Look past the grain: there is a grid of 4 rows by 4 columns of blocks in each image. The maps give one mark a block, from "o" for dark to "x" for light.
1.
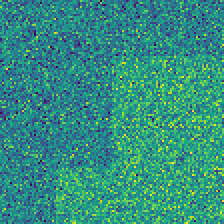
oooo
ooxx
ooxx
oxxx
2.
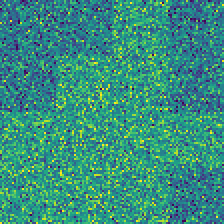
ooxo
oxxo
xxxx
xxxo
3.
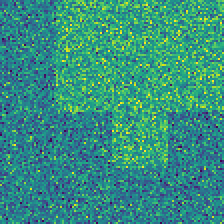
oxxx
oxxx
ooxo
oooo
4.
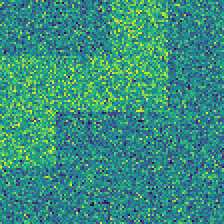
ooxo
xxxo
xooo
oooo
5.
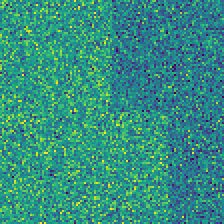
xxoo
xxoo
xxxo
xxxo
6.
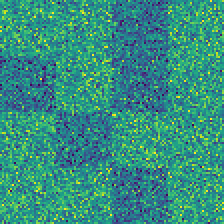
xxox
oxox
xoxx
xxox
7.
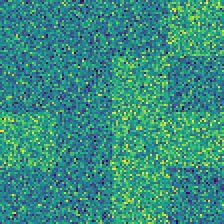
ooox
ooxo
xoxx
ooxo
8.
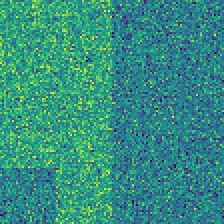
xxoo
xxoo
xxoo
oxoo
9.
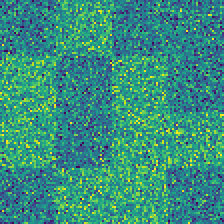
oxoo
xoxo
xoxx
oxxo
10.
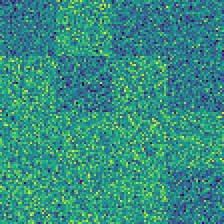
oxoo
xoxo
xxxx
xxxo
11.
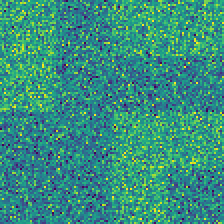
xoxx
xooo
ooxx
ooxo
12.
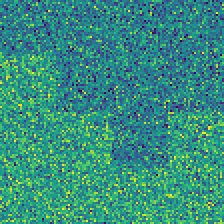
oooo
xooo
xxox
xxxx
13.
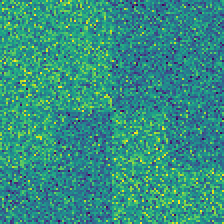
xxoo
xxoo
xoxo
ooxx
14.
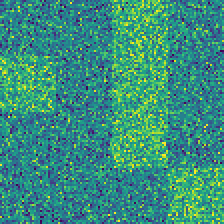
ooxo
xoxo
ooxo
ooox
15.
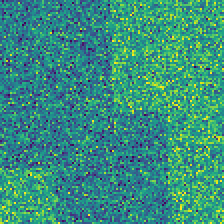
ooxx
ooxx
ooox
xoox
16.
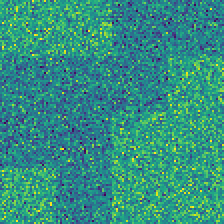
xxoo
ooox
ooxx
xoxx
